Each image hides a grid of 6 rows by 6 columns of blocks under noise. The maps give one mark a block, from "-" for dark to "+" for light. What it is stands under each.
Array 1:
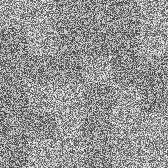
+ + - - - +
- + - - - +
- - - + - -
- + + - + -
- - + - + +
- + + - + +
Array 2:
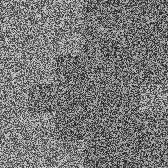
+ + + - - -
+ + + - - -
+ + - - - -
+ - - - - +
+ + - - - -
+ + + - - -
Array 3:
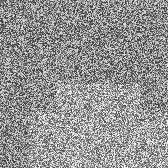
- - - - - -
- - - - - -
- - - - - -
- - + + + -
- + + + + +
- + + + + +
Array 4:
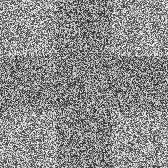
+ + - - + +
+ + - - + +
- - - - - -
- - - - - -
+ + - - + +
+ + - - + +
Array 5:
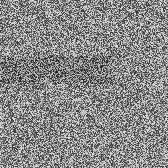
+ + + + + +
+ + + + + +
- - - - + +
+ + + + + +
+ + + + + +
+ + + + + +
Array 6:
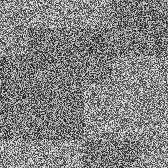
+ + + + - -
+ - - - - -
- - - - + +
- - - + + +
- - - + + +
+ + + - - +
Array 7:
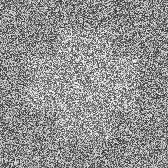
- - - - - -
- - + + - -
- + + + + -
- + + + + -
- - + + - -
- - - - - -
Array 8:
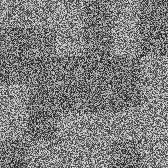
+ + + - + -
- - + - + -
- - - - - +
+ - - - - +
+ - + + + +
- + + + - +
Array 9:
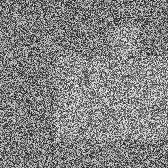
- - - - - -
- - - - + -
- - + + + +
- - + + + +
- - + + + +
- - - - - -
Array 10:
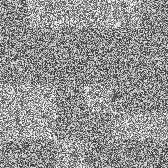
- + + + + -
- - - - - -
- - - - - -
+ + - + - -
+ + - - + +
- - + - - -
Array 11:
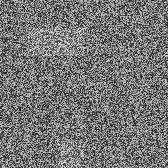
- - - - - -
- + + - - -
- - - - - -
- - - - - -
- - - - - -
- - + - - -
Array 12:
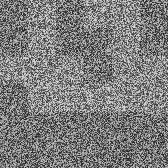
- + - + + -
- + - - + -
+ + + - + +
- + + + + +
- - - - - -
- - - - - -
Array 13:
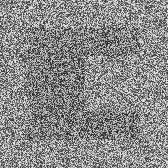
+ + + + + +
+ - - - - +
+ - - + + +
+ - - + + +
+ - - - - +
+ + + + + +
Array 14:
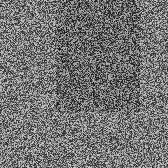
+ + - - - +
+ + - - - +
+ + - - - +
+ + - - - +
+ + + + + +
+ + + + + +
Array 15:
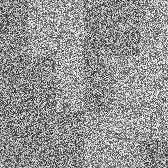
- + + - - +
- + + - - +
- - + - + +
- - + - + +
- - - + + +
- - - + + -
